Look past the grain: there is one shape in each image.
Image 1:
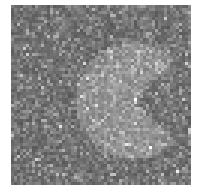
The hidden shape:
disc with a wedge cut out
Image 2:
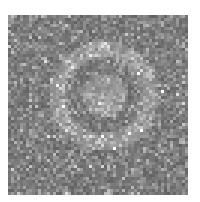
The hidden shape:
bullseye
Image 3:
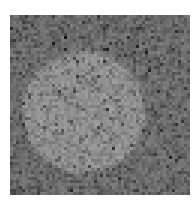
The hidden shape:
disc
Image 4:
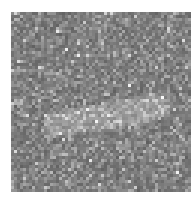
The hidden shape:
bar
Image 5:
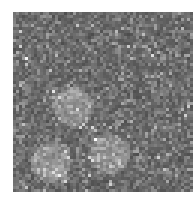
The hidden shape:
three dots
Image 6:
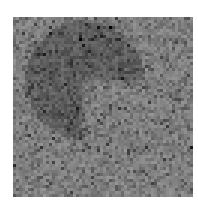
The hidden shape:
disc with a wedge cut out
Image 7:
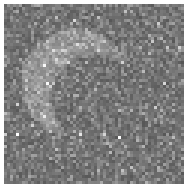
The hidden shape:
crescent
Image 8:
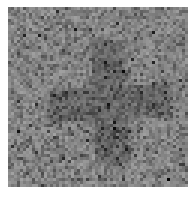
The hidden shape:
cross
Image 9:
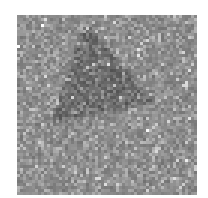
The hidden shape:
triangle
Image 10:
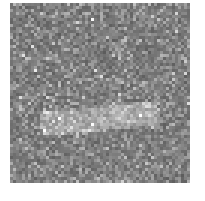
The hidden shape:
bar
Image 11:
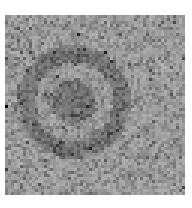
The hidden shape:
bullseye
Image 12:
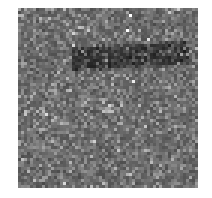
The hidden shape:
bar
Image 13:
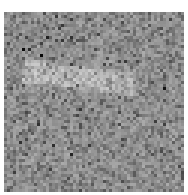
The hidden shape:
bar
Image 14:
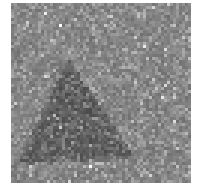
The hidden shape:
triangle
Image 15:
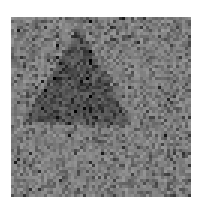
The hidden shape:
triangle
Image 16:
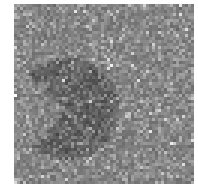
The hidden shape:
disc with a wedge cut out
